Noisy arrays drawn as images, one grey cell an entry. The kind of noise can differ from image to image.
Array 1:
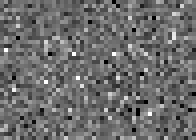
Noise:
heavy tails
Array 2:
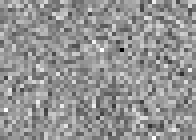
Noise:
independent entries
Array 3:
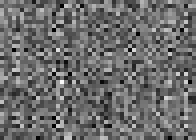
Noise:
low rank plus noise
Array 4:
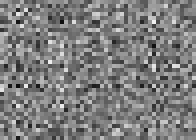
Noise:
low rank plus noise
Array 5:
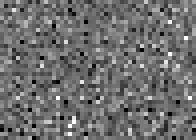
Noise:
heavy tails
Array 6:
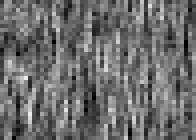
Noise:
streaked along the columns
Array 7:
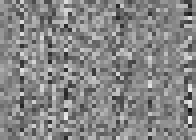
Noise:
columns of uneven size
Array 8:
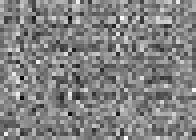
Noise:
low rank plus noise
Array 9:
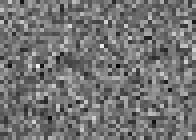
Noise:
independent entries
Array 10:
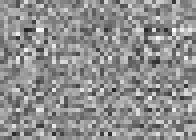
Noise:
low rank plus noise
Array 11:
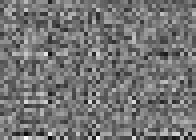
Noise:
low rank plus noise
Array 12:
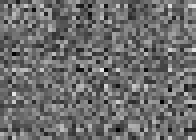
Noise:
low rank plus noise
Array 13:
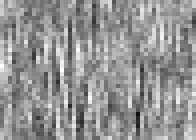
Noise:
streaked along the columns
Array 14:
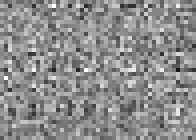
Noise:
low rank plus noise
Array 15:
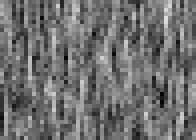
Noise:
streaked along the columns
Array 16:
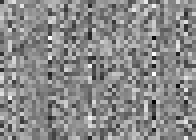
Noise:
columns of uneven size
